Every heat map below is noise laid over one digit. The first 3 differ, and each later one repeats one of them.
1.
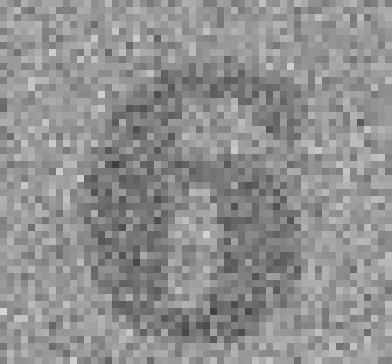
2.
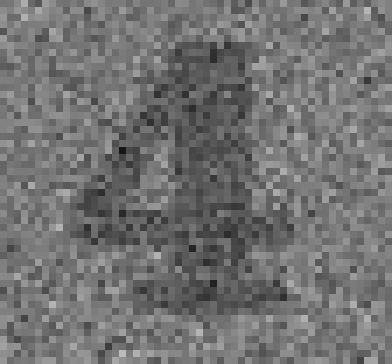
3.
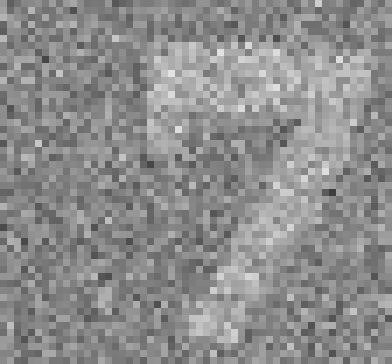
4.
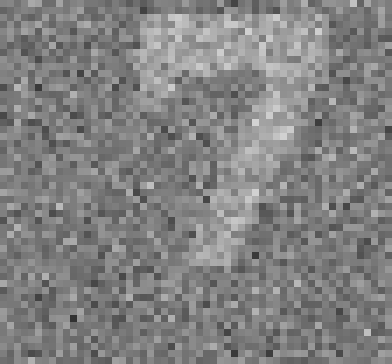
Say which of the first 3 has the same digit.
3
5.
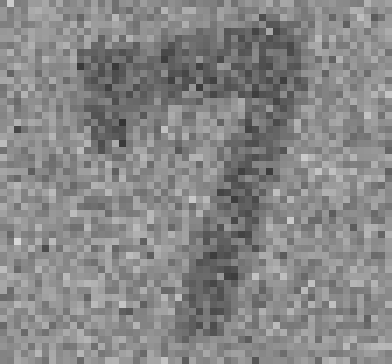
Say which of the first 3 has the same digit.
3
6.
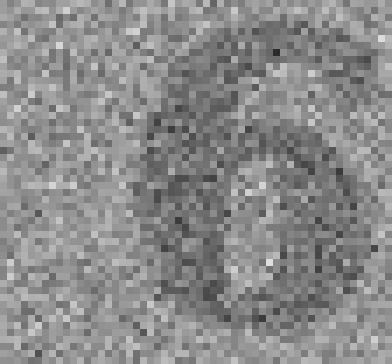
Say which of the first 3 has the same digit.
1
